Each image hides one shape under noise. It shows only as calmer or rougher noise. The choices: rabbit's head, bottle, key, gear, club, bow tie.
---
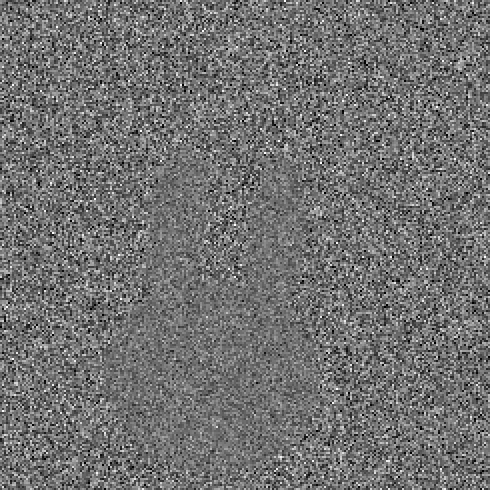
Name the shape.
rabbit's head
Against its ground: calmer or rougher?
calmer
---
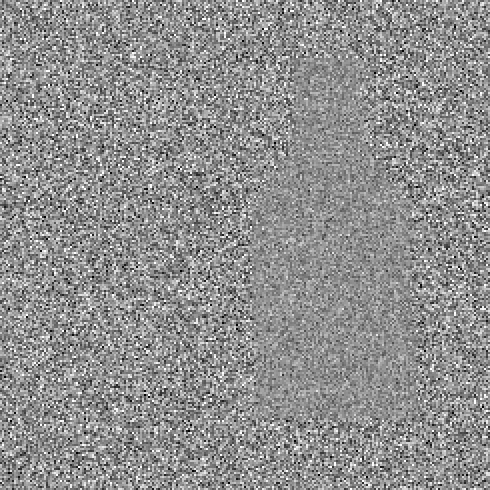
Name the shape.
bottle
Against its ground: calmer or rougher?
calmer
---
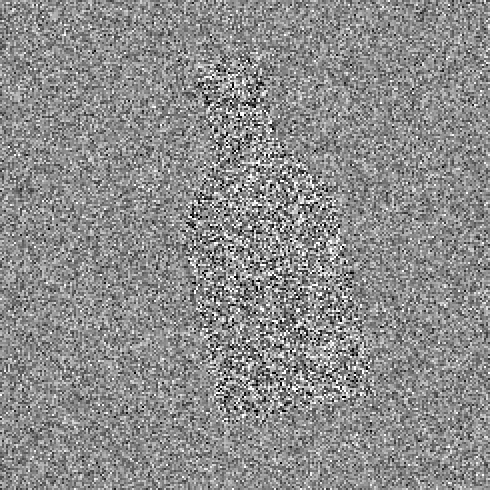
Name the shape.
bottle
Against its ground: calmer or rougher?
rougher
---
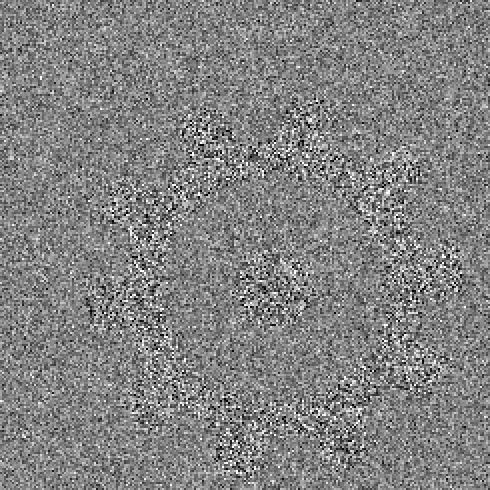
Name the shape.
gear
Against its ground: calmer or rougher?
rougher
